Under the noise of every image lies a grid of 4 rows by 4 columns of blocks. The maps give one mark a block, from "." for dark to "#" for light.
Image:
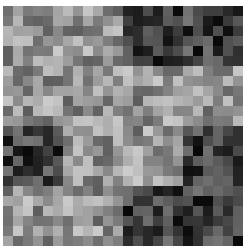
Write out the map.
# # . .
# # # #
. # # .
# # . .
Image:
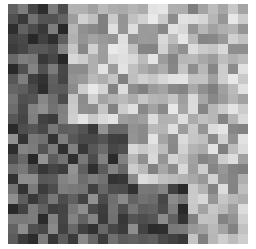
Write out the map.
. # # #
. # # #
. . # #
. . . #
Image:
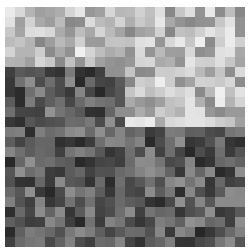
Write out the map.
# # # #
. . # #
. . . .
. . . .
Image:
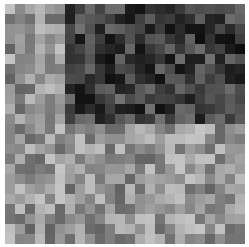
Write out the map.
# . . .
# . . .
# # # #
# # # #
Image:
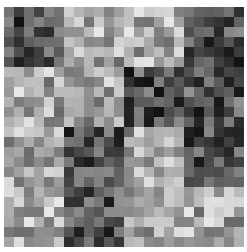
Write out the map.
. # # .
# # . .
# . # .
# . # #
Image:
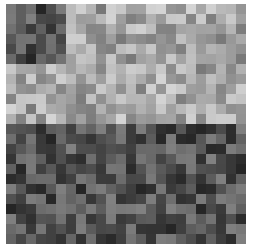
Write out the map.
. # # #
# # # #
. . . .
. . . .
